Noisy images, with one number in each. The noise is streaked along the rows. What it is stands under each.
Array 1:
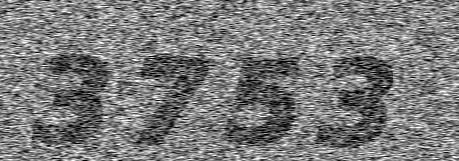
3753
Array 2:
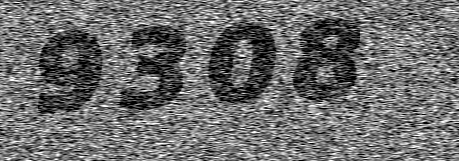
9308
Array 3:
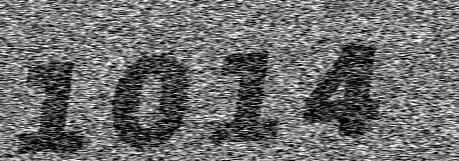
1014
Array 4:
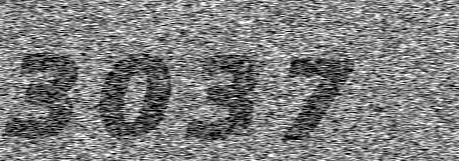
3037
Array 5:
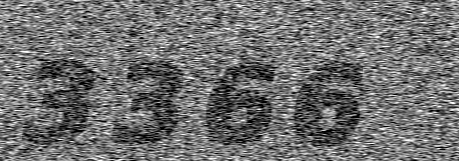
3366
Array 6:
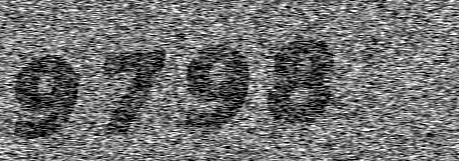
9798
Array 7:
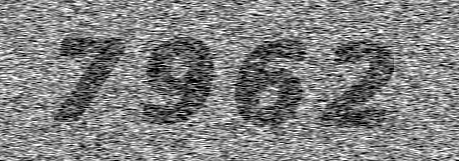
7962
